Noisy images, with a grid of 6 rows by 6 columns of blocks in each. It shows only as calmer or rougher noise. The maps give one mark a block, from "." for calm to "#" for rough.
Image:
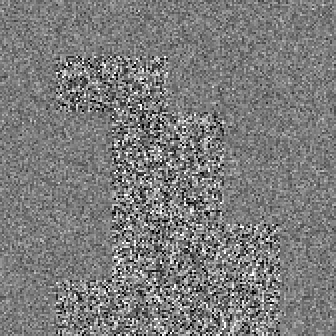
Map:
. . . . . .
. # # . . .
. . # # . .
. . # # . .
. . # # # .
. # # # # .
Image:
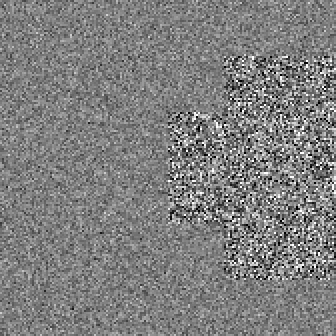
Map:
. . . . . .
. . . . # #
. . . # # #
. . . # # #
. . . . # #
. . . . . .
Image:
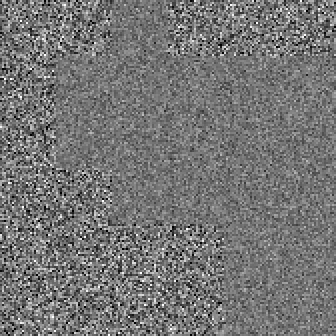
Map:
# # . # # #
# . . . . .
# . . . . .
# # . . . .
# # # # . .
# # # # . .
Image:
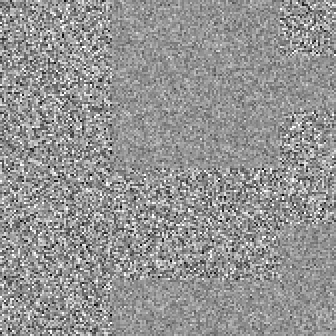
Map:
# # . . . #
# # . . . .
# # . . . #
# # # # # #
# # # # # .
# # . . . .
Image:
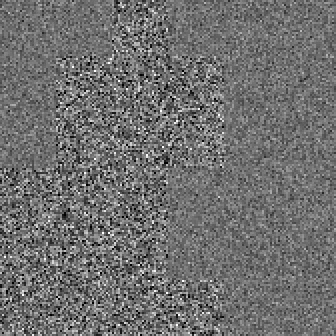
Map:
. . # . . .
. # # # . .
. # # # . .
# # # . . .
# # # . . .
# # # # . .
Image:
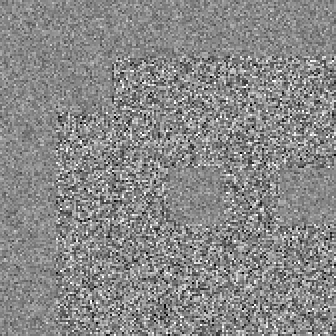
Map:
. . . . . .
. . # # # #
. # # # # #
. # # . # .
. # # # # #
. # # # # #
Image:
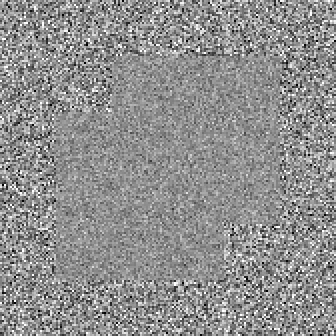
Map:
# # # # # #
# # . . . #
# . . . . #
# . . . . #
# . . . # #
# # # # # #
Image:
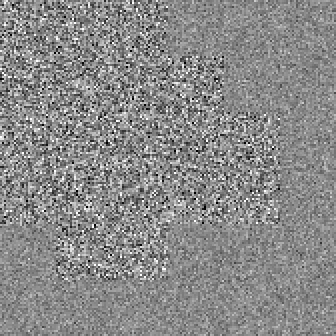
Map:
# # # . . .
# # # # . .
# # # # # .
# # # # # .
. # # . . .
. . . . . .
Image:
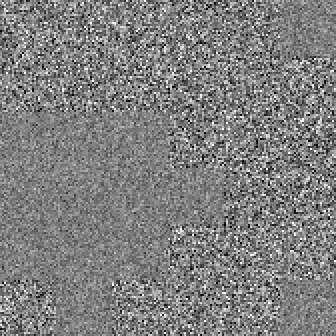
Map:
# # # # # .
# # # # # #
. . . # # #
. . . . # #
. . . # # #
# . # # # .
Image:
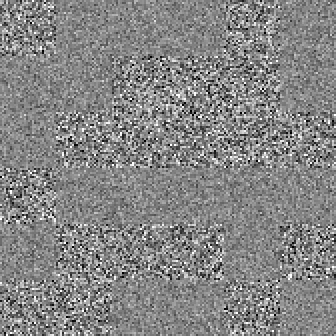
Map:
# . . . # .
. . # # # .
. # # # # #
# . . . . .
. # # # . #
# # . . # .
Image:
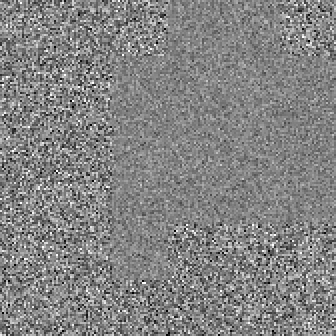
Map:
# # # . . #
# # . . . .
# # . . . .
# # . . . .
# # . # # #
# # # # # #
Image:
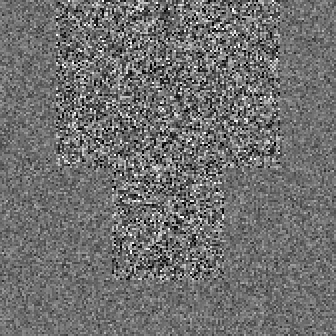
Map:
. # # # # .
. # # # # .
. # # # # .
. . # # . .
. . # # . .
. . . . . .
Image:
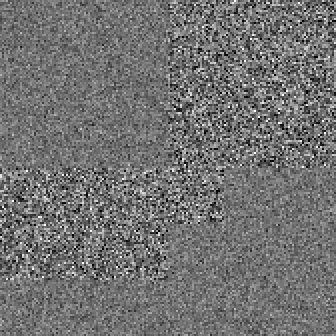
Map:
. . . # # #
. . . # # #
. . . # # #
# # # # . .
# # # . . .
. . . . . .
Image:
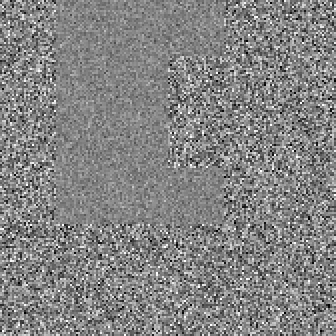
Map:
# . . . # #
# . . # # #
# . . # # #
# . . . # #
# # # # # #
# # # # # #
